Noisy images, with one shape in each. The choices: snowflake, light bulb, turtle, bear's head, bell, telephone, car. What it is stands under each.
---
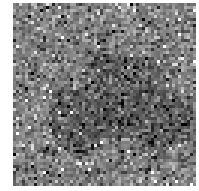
car
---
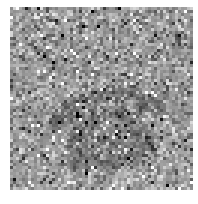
telephone
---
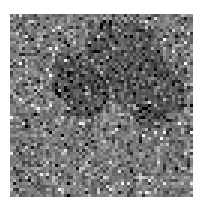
car
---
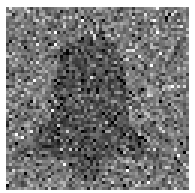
bell
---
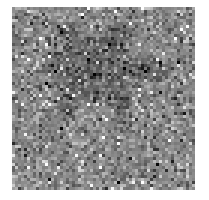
turtle
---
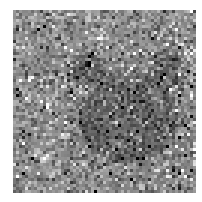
bear's head
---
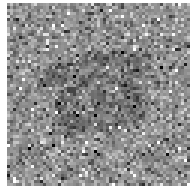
telephone
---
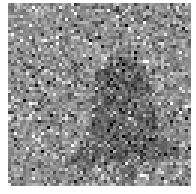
bell
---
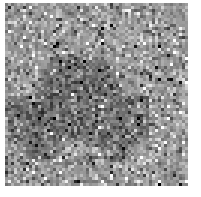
car
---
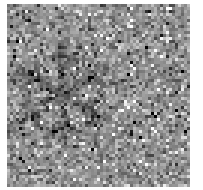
snowflake
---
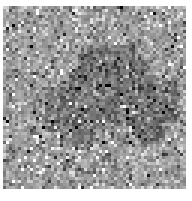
car
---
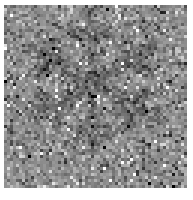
snowflake
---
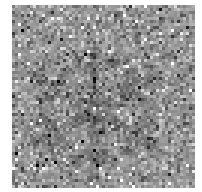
snowflake
